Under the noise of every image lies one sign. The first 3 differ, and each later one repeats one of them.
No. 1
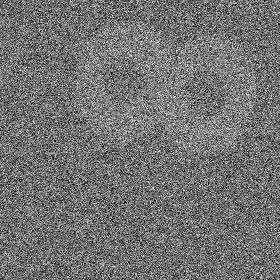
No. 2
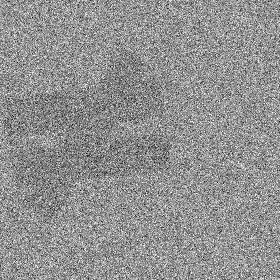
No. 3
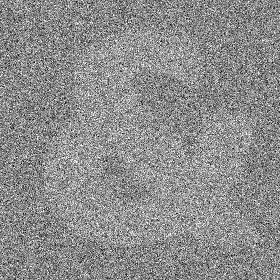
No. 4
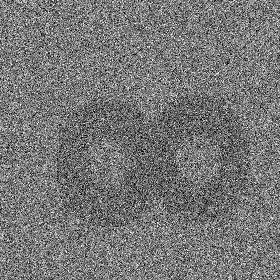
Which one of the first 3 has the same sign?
1
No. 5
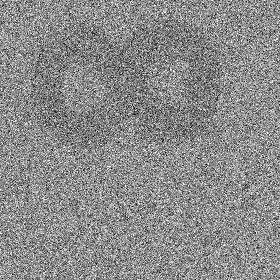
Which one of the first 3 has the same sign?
1
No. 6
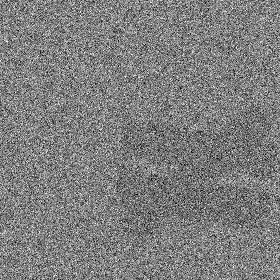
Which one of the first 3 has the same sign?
2
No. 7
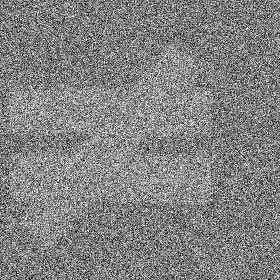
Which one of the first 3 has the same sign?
2
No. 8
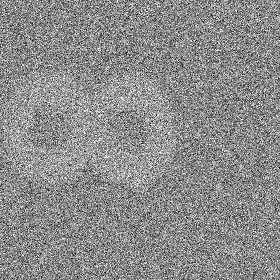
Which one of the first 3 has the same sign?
1
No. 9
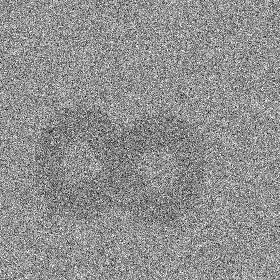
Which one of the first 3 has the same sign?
1
